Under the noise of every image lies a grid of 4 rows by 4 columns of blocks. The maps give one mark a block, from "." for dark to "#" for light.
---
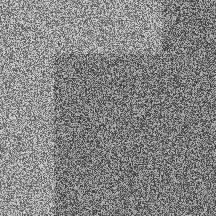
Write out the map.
# # # .
# . . .
# . . .
# . . .
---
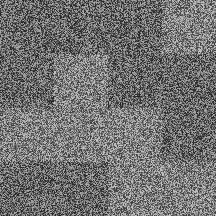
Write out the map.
. . . #
. # . .
# # # .
. . # #
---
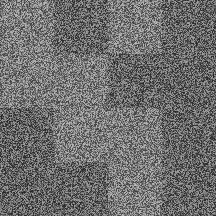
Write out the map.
# . # .
# # . .
. # # .
. . # .
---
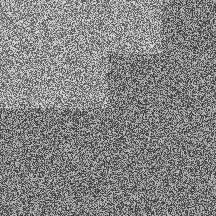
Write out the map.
# # # .
# # . .
. . . .
. . . .
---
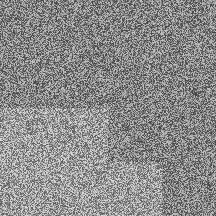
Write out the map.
. . . .
. . . .
# # . .
# # # .
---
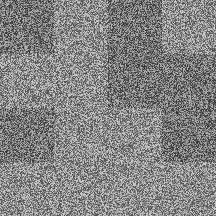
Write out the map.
. # . #
# # . .
. # # .
# # # #
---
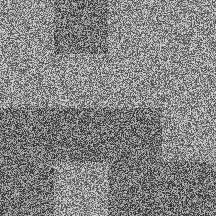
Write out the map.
# . # #
# # # #
. . . #
. # . .
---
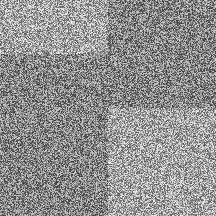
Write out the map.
# # . .
. . . .
. . # #
. . # #
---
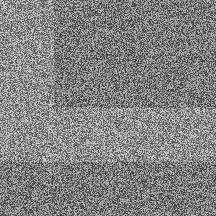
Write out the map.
# . . .
# . . .
# # # #
. . . .
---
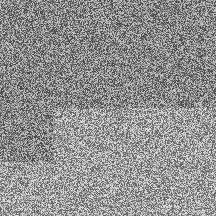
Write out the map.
. . . .
. . . .
. # # #
# # # #
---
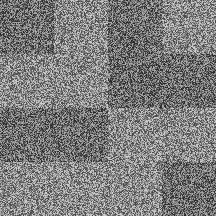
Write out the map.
. # . #
# # . .
. . # #
# # # .
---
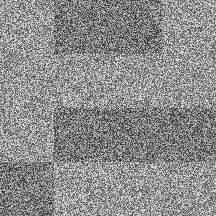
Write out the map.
# . . #
# # # #
# . . .
. # # #
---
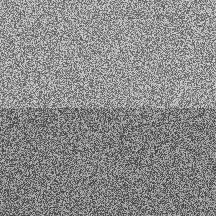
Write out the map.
# # # #
# # # #
. . . .
. . . .
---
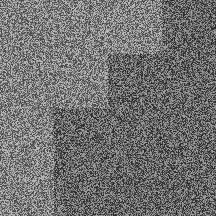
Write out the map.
# # # .
# # . .
# . . .
# . . .
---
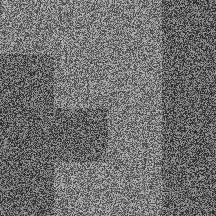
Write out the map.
# # # .
. # # .
. . # .
. # # .
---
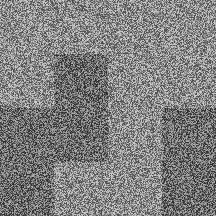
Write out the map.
# # # #
# . # #
. . # .
. # # .
